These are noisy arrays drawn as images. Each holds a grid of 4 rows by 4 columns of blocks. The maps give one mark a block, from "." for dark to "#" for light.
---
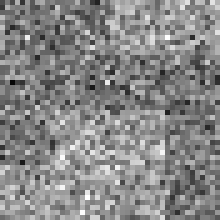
. . # #
. . . .
. # # .
# # # .
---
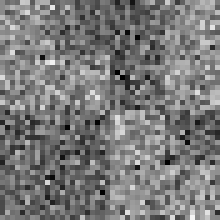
# . . #
# # . #
. . # .
. . # #
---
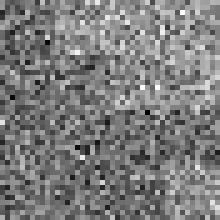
. # # #
. . # #
. . . .
. . . #
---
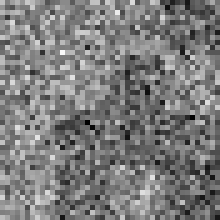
# # # .
# # . #
# . . .
# . # .
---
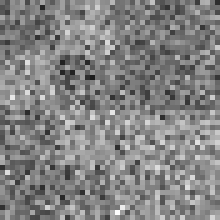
. # . .
# . . .
. # # #
. . # #
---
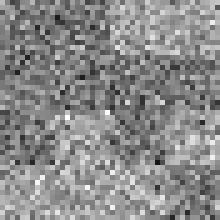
. . # #
. . . .
. # . #
# # # .
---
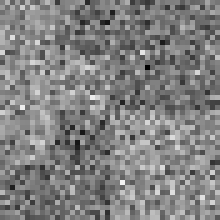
# . . .
# # . .
# . # #
. . # #
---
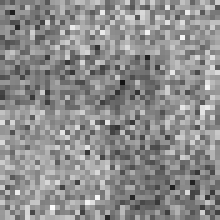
. # # #
. . . #
# # . #
# # . .
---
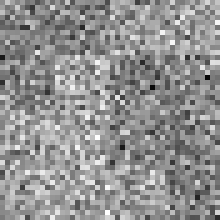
. . # #
. # . .
# # . .
# # # .
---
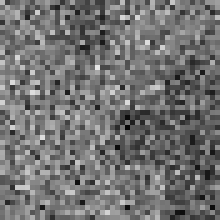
# . # #
# # # .
# # . .
# # # .
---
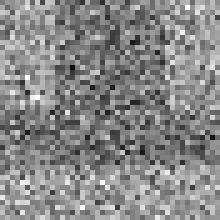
# . . #
# . . #
. . . .
# # # #
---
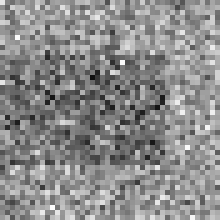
# # # #
. . . #
. . . #
# # # #
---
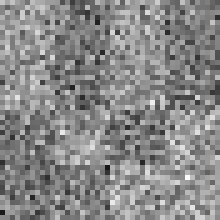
# . # .
# . # .
. # . #
. . # #
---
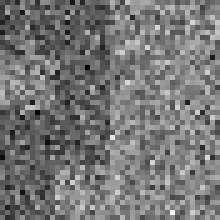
. . # #
# . # #
. . # #
. # # #
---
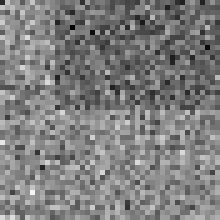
# . . .
# . . .
# # # #
# # # #
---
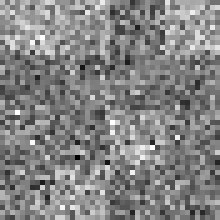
# # . #
. . . .
. . # .
. # . .
